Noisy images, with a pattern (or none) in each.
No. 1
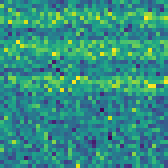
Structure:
bands of rows
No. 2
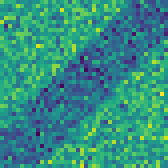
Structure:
a diagonal band
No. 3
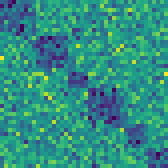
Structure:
blocks along the diagonal
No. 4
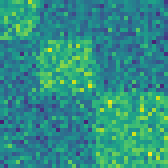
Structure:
blocks along the diagonal
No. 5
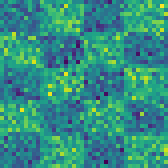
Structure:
a checkerboard
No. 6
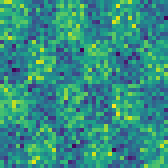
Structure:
a checkerboard
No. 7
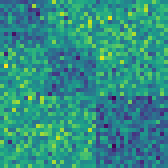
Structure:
blocks along the diagonal
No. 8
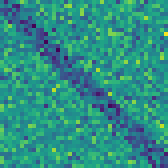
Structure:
a diagonal band
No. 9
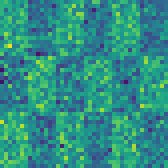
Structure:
a checkerboard
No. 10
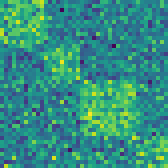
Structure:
blocks along the diagonal
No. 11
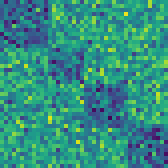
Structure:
blocks along the diagonal
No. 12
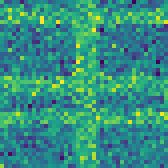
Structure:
bands of rows crossing bands of columns
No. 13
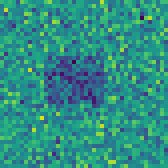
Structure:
one block
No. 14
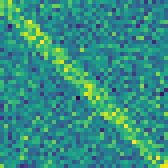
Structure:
a diagonal band
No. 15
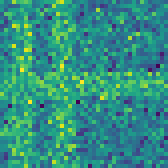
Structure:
bands of rows crossing bands of columns
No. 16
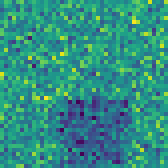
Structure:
one block
